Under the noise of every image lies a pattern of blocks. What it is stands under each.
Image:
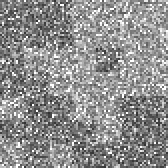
mirrored about the diagonal from the bottom left
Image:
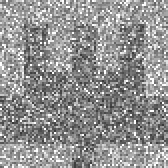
left and right mirror each other
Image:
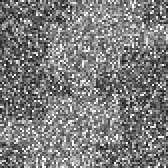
the same after a half turn
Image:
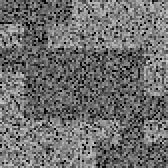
the same after a half turn
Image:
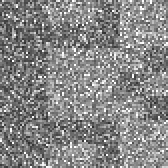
top and bottom mirror each other
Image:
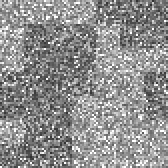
no symmetry
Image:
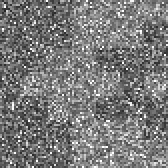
top and bottom mirror each other
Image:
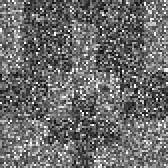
left and right mirror each other
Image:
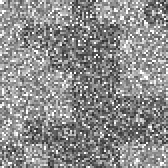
no symmetry
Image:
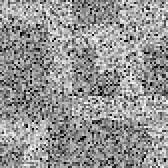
mirrored about the diagonal from the bottom left
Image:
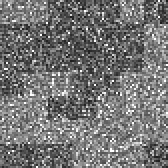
no symmetry
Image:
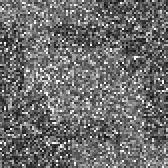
the same after a half turn
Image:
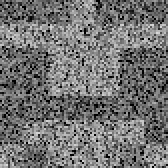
left and right mirror each other
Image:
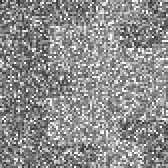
top and bottom mirror each other
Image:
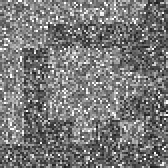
mirrored about the diagonal from the top left
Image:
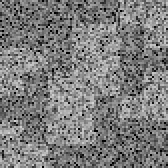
the same after a half turn
